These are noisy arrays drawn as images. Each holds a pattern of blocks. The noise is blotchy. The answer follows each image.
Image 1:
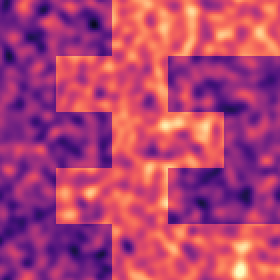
top and bottom mirror each other
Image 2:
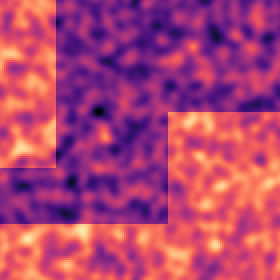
no symmetry
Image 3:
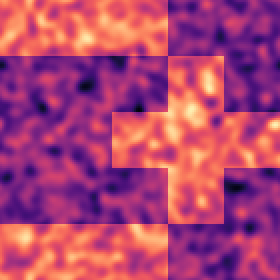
top and bottom mirror each other
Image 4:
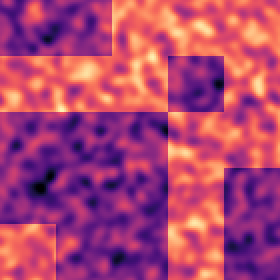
mirrored about the diagonal from the bottom left
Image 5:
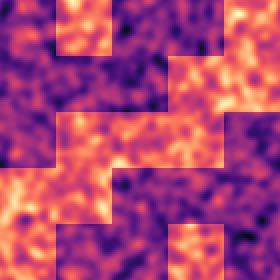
the same after a half turn
